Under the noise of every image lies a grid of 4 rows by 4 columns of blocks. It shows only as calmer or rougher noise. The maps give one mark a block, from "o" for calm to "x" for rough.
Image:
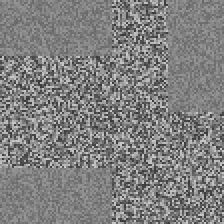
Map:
ooxo
xxxo
xxxx
ooxx
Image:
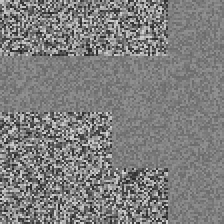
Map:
xxxo
oooo
xxoo
xxxo
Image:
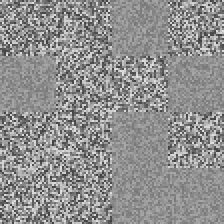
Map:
xxox
oxxo
xxox
xxoo
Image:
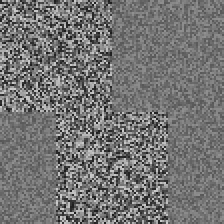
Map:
xxoo
xxoo
oxxo
oxxo
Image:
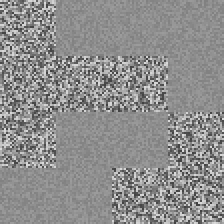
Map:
xooo
xxxo
xoox
ooxx
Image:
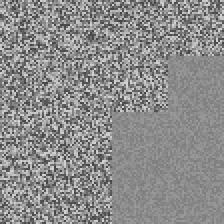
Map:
xxxx
xxxo
xxoo
xxoo
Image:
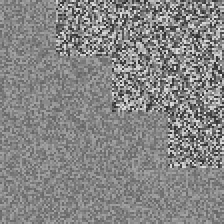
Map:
oxxx
ooxx
ooox
oooo
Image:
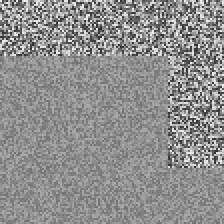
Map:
xxxx
ooox
ooox
oooo
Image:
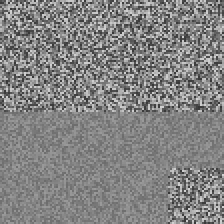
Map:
xxxx
xxxx
oooo
ooox
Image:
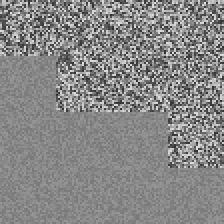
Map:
xxxx
oxxx
ooox
oooo
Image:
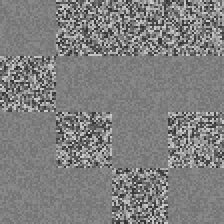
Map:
oxxx
xooo
oxox
ooxo
